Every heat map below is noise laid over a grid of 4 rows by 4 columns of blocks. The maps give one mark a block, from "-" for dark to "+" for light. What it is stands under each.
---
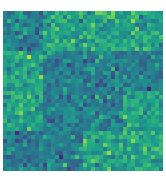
- + + +
+ - - -
+ - - +
- - + +
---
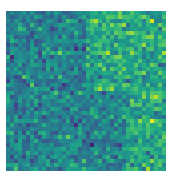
- - + +
- - + +
- - - +
- - - +
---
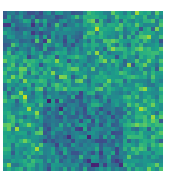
- - + +
+ + + +
+ - - +
+ - - +
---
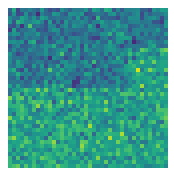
- - - -
- - - +
+ + + +
+ + + +
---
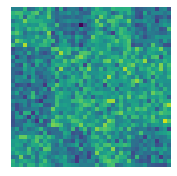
+ - + -
- + + +
- + + +
+ - + -
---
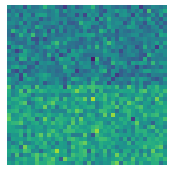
- - - -
- - - -
+ + + +
+ + + +
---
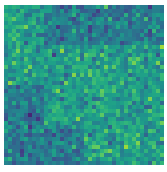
+ - - -
+ + + +
- + + +
- - + +
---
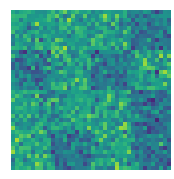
+ + + -
- + - +
+ + + -
+ - + -
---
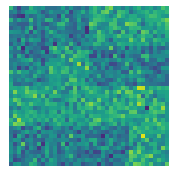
- - + +
- + - -
+ + + +
- - - +
